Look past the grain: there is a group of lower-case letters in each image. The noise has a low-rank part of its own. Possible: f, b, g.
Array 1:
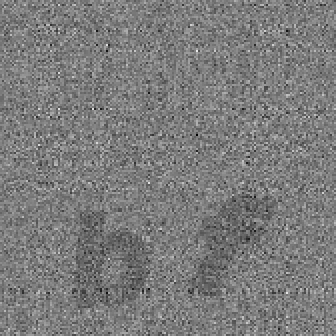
bottom left: b; bottom right: f
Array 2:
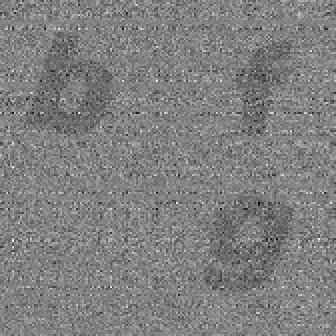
top left: b; top right: f; bottom right: g
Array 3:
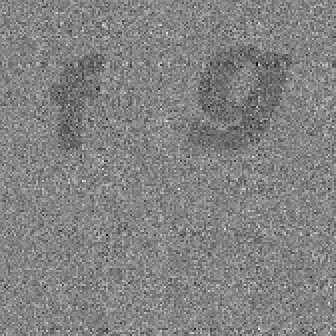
top left: f; top right: g
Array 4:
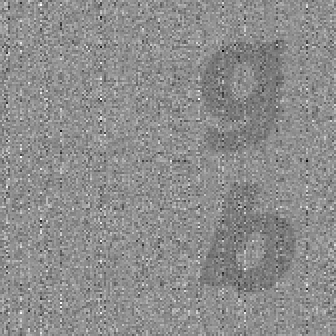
top right: g; bottom right: b
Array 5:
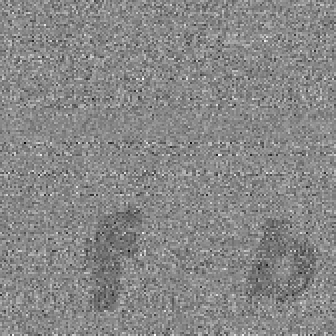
bottom left: f; bottom right: b
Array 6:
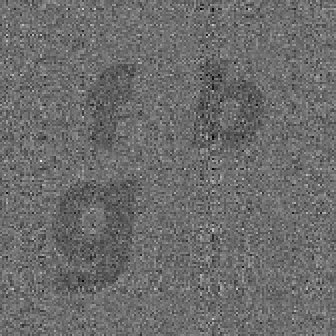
top left: f; top right: b; bottom left: g
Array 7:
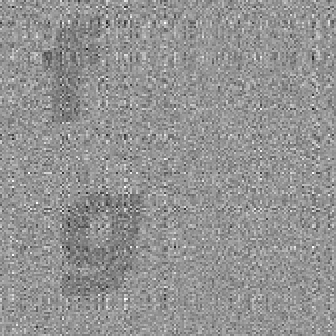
top left: f; bottom left: g
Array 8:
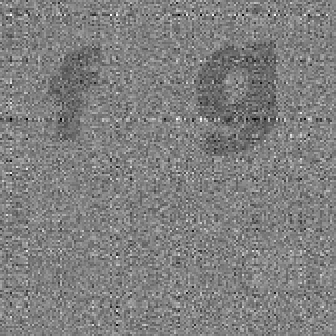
top left: f; top right: g
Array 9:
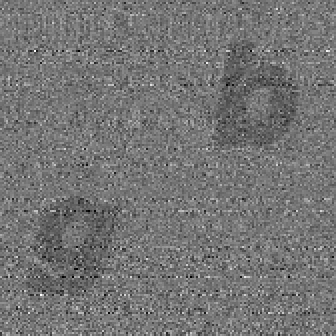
top right: b; bottom left: g
